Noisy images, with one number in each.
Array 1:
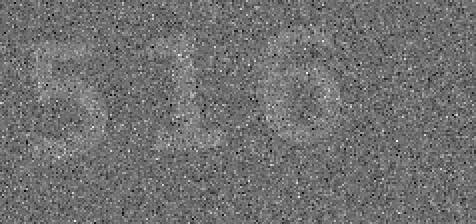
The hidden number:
516
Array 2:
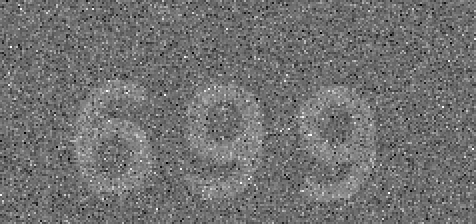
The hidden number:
699
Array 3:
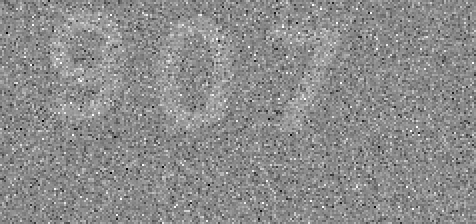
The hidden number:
907
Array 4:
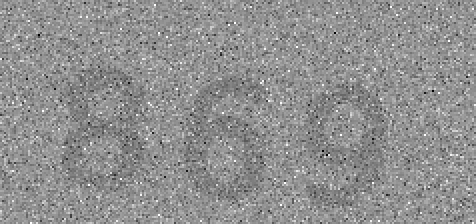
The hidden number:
869
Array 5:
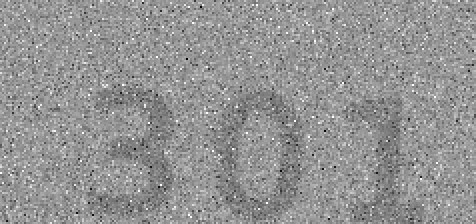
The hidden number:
301
